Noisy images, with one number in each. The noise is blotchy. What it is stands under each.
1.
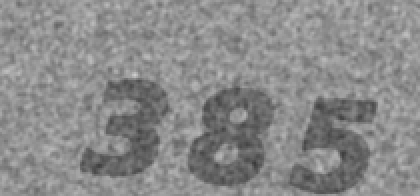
385
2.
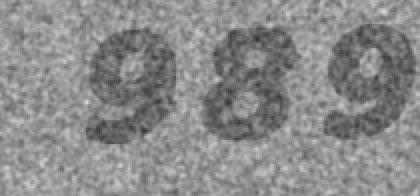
989
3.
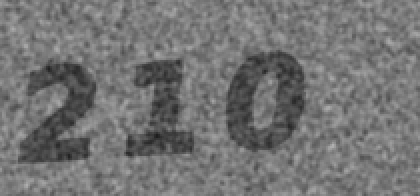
210
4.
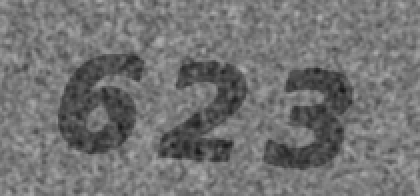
623
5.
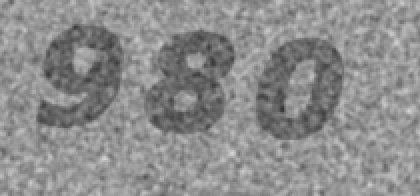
980
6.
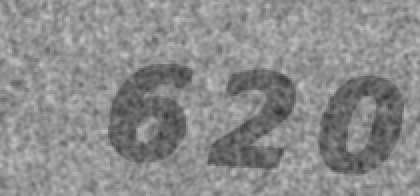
620
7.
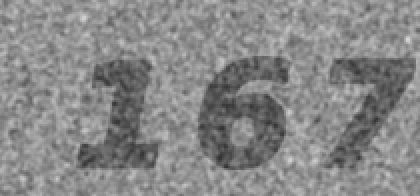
167
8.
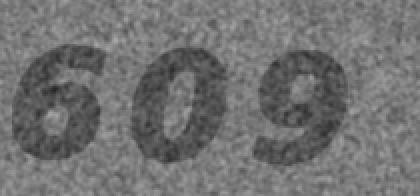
609
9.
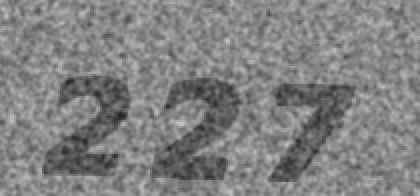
227
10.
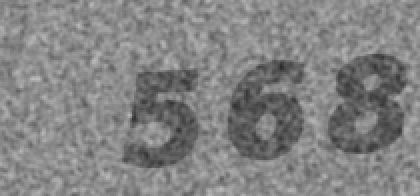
568
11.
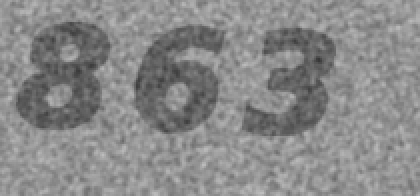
863
